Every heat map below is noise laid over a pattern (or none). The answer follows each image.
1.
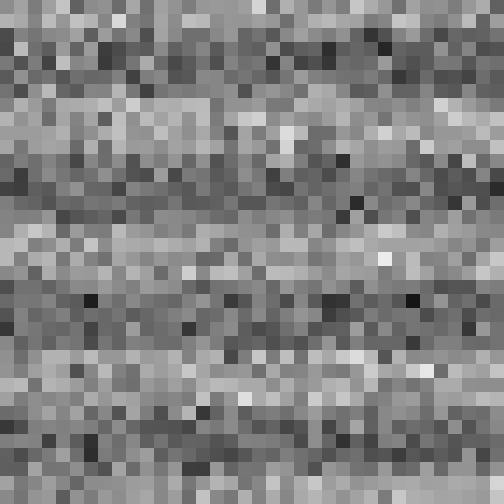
horizontal stripes
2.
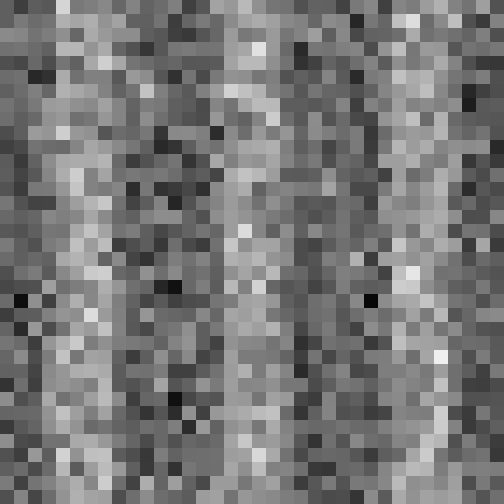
vertical stripes
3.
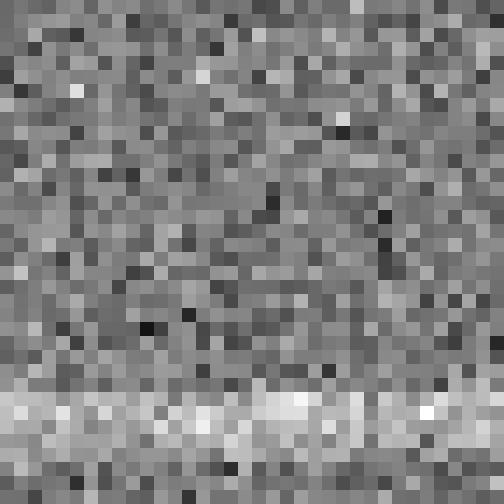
one horizontal stripe
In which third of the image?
bottom
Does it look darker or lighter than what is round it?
lighter
